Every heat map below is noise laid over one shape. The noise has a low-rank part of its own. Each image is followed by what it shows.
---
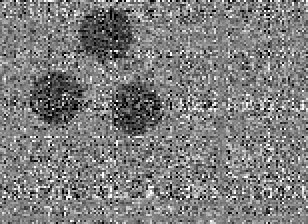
three dots
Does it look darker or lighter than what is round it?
darker
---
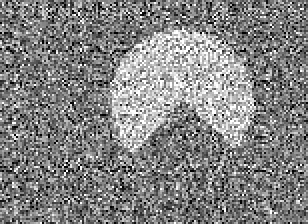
disc with a wedge cut out
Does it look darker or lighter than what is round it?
lighter
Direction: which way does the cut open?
down
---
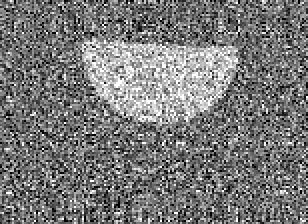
half disc
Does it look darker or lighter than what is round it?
lighter
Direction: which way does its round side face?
down
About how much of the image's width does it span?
half
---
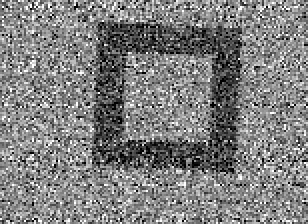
square frame
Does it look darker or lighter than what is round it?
darker
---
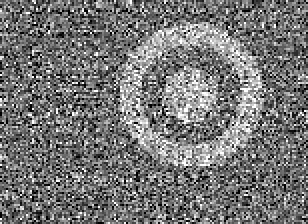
bullseye
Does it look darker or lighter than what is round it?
lighter
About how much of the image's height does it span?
two thirds
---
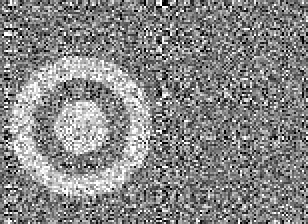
bullseye
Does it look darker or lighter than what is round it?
lighter
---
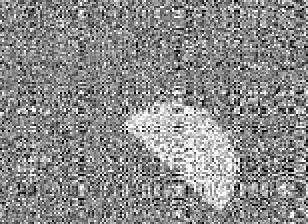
half disc
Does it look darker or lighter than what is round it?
lighter
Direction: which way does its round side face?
up and right
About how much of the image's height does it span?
half
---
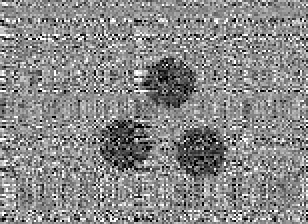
three dots
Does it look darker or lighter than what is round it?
darker
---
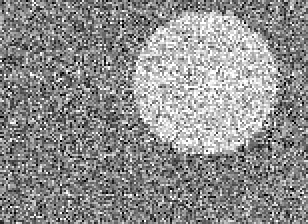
disc
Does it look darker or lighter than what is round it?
lighter
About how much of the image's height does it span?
two thirds
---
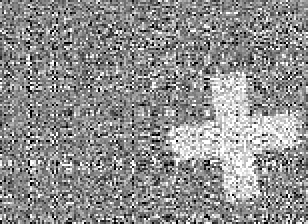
cross
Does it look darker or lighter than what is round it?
lighter
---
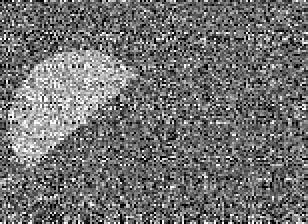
half disc
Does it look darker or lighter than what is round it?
lighter
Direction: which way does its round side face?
up and left
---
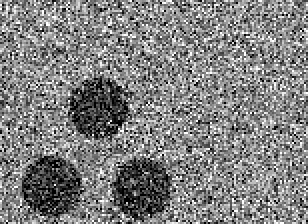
three dots
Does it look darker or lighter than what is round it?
darker
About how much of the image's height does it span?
two thirds
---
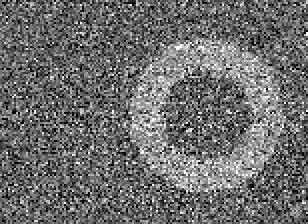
ring
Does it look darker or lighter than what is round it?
lighter
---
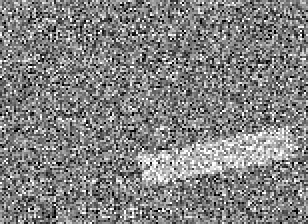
bar
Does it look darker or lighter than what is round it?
lighter
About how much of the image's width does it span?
half
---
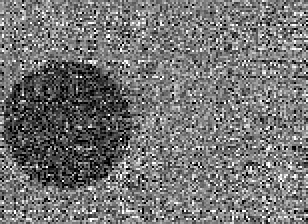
disc
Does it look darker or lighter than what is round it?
darker
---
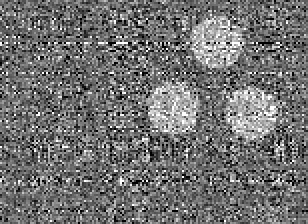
three dots
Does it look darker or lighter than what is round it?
lighter
